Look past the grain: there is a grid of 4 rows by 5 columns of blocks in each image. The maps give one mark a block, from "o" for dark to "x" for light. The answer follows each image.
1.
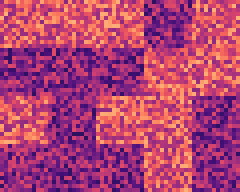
x x x o x
o o o x x
x o x x o
o o o x o
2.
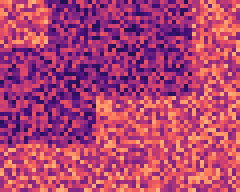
x o o o x
o o o o x
o o x x x
x x x x x
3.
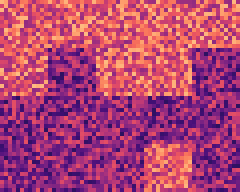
x x x x x
x o x x o
o o o o o
o o o x o
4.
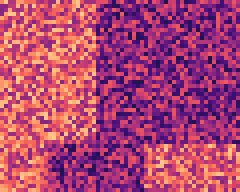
x x o o o
x x o o o
x x o o o
x o o x x
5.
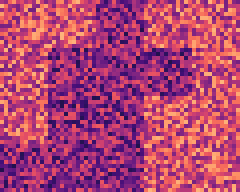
x x o x x
x o o o x
x o o x x
o o o x x
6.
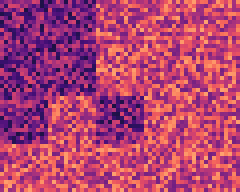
o o x x x
o o x x x
o x o x x
x x x x x
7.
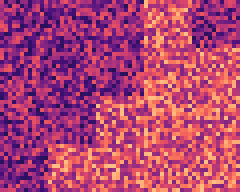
o o o x o
o o o x x
o o x x x
o x x x x
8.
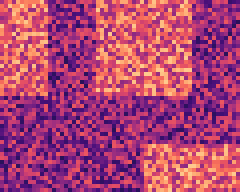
x o x x o
x o x x o
o o o o o
o o o x x
